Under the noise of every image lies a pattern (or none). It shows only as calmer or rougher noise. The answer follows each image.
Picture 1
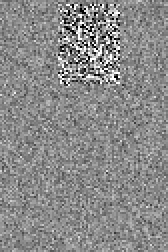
one block
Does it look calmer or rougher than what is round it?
rougher
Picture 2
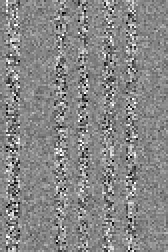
bands of columns
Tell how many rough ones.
5
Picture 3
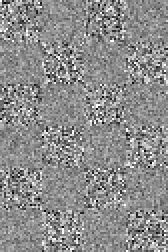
a checkerboard
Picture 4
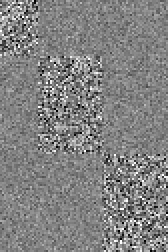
blocks along the diagonal
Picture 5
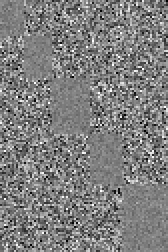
blocks along the diagonal
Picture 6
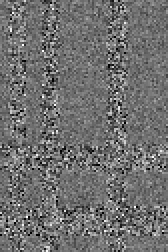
bands of rows crossing bands of columns
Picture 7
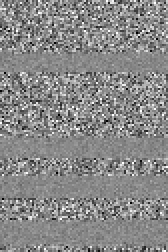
bands of rows
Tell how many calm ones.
4
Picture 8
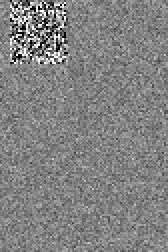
one block
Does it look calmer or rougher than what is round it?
rougher
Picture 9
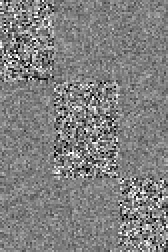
blocks along the diagonal
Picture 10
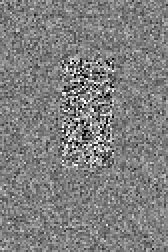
one block
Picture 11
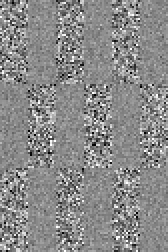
a checkerboard
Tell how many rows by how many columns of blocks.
3 by 6
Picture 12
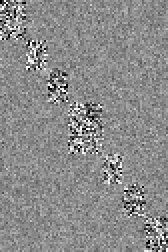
blocks along the diagonal
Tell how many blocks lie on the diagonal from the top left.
7
